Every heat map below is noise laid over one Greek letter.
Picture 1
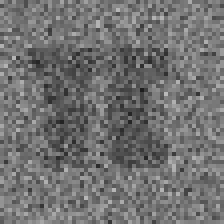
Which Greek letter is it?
pi
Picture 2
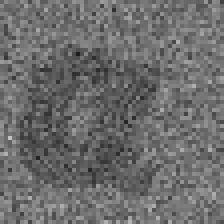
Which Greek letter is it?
alpha
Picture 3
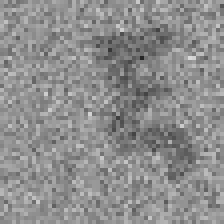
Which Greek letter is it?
xi
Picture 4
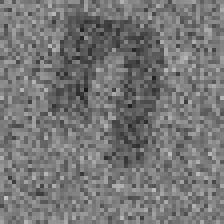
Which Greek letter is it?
eta
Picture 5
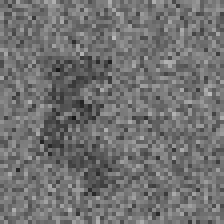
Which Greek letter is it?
xi
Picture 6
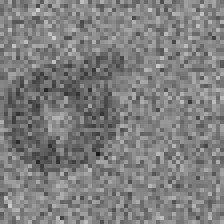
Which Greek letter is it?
sigma
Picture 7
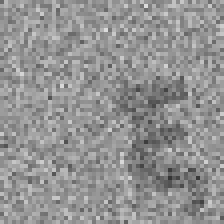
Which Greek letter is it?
xi
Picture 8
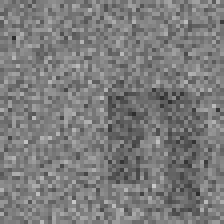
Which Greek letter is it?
eta
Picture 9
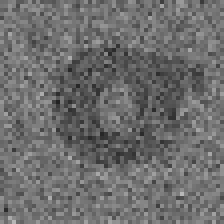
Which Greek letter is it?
sigma
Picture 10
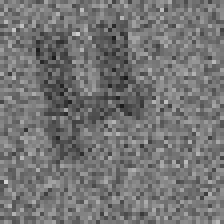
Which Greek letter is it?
mu
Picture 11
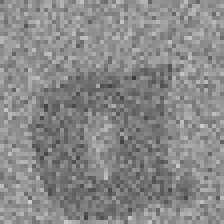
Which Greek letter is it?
alpha
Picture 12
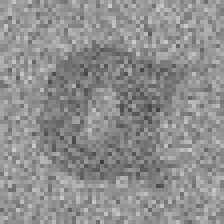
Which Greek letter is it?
alpha
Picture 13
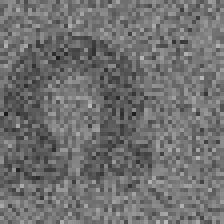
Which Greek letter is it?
omega
